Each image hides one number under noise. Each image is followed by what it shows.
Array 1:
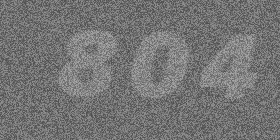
804
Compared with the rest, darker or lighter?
lighter
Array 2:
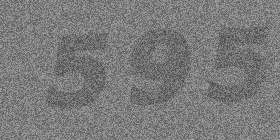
595
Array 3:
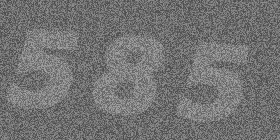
585
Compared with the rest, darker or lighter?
lighter
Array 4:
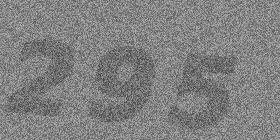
295
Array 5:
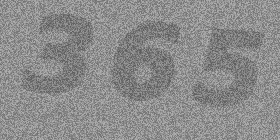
365
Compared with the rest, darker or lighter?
darker
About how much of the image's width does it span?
nearly all
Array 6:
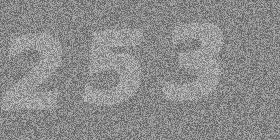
253
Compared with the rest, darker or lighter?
lighter
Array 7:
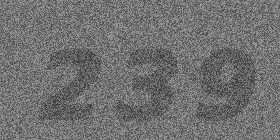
239
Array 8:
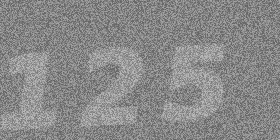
125
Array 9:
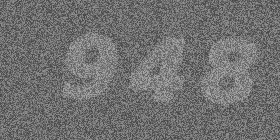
948
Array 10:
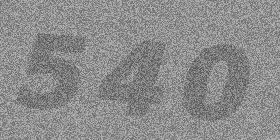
540
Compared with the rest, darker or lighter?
darker
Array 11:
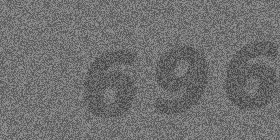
696
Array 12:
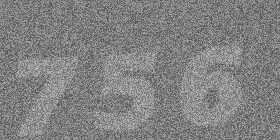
756
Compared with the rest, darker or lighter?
lighter
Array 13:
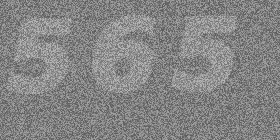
565
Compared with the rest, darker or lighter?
lighter
